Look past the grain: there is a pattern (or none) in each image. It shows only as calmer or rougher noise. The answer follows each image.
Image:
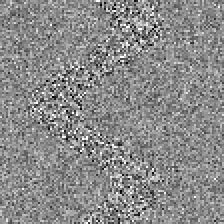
a wavy band
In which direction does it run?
top to bottom
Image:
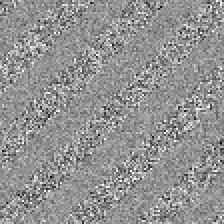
diagonal stripes
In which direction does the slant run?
bottom left to top right
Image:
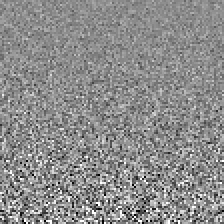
a smooth slope
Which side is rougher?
bottom
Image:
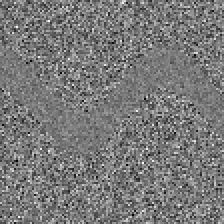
a wavy band
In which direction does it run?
left to right
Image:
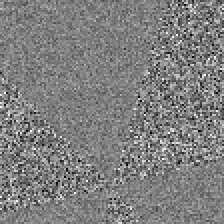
spokes from one point
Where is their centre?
bottom middle
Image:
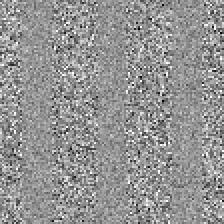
vertical stripes
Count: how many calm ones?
3
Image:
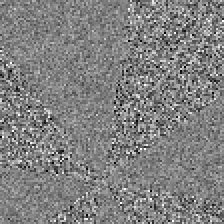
spokes from one point
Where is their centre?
bottom middle
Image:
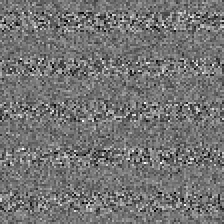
horizontal stripes
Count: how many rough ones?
5
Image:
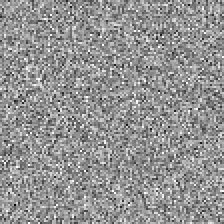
only noise
